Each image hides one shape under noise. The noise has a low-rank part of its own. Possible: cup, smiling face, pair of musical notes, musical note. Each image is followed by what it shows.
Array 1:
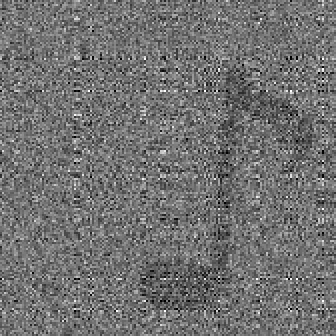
musical note
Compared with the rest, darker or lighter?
darker
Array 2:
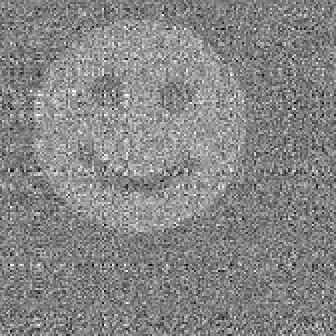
smiling face
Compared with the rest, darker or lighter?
lighter
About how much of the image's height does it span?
two thirds
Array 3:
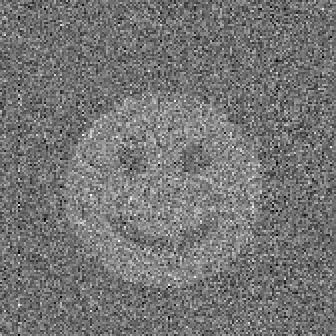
smiling face
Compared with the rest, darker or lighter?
lighter
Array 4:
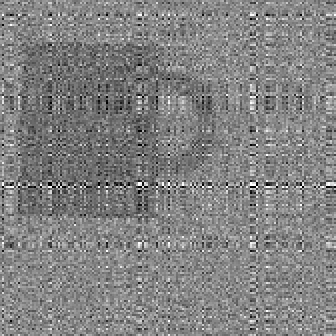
cup
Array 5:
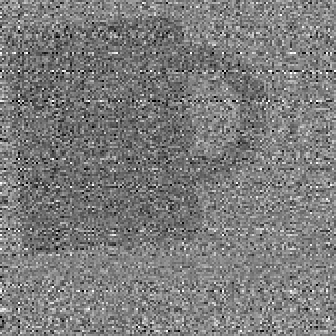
cup
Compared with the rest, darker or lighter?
darker
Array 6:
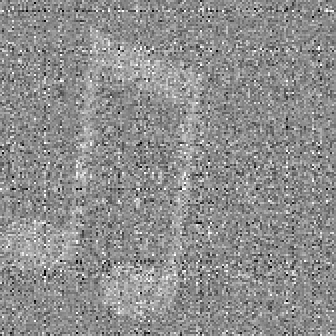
pair of musical notes
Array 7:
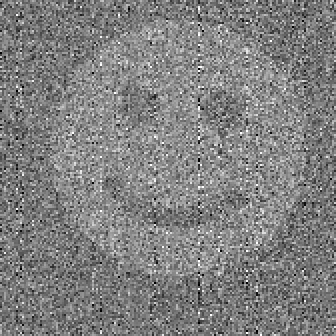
smiling face
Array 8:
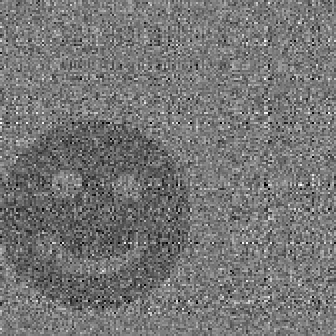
smiling face
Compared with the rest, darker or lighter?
darker
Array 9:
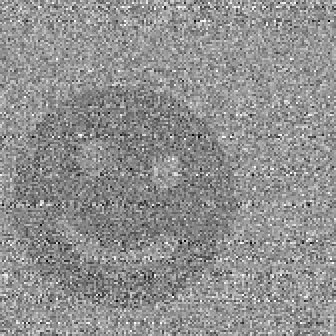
smiling face
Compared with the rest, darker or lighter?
darker
